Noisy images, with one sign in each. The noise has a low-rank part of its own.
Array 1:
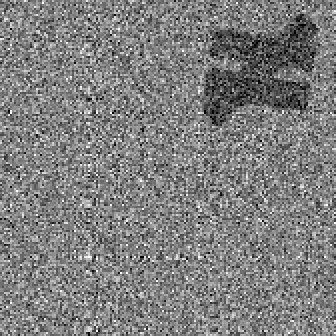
not-equal sign
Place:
top right
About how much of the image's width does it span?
a third
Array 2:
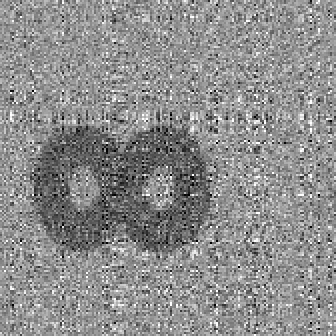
infinity sign
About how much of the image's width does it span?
half
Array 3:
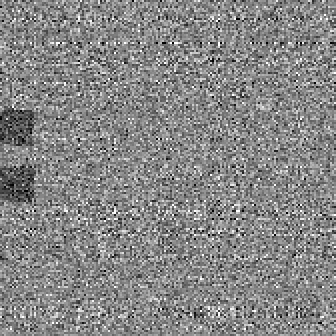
colon
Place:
middle left
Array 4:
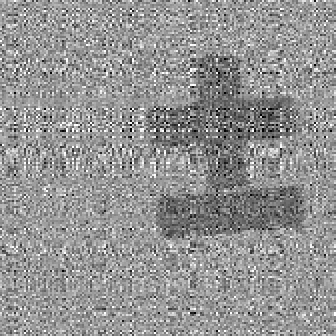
plus-minus sign
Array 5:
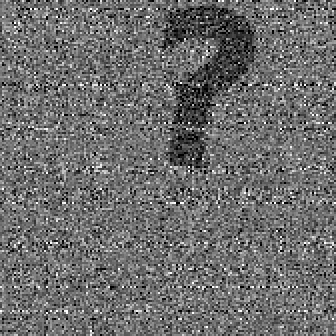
question mark
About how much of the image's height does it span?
half
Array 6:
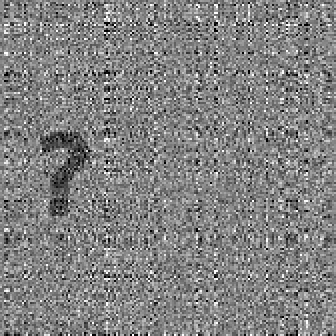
question mark
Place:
middle left
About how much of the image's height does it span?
a quarter
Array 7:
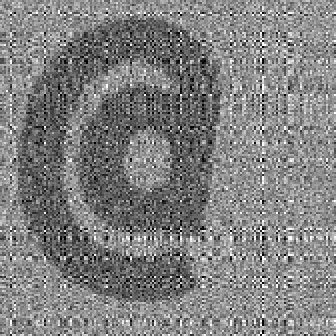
at sign
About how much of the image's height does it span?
nearly all
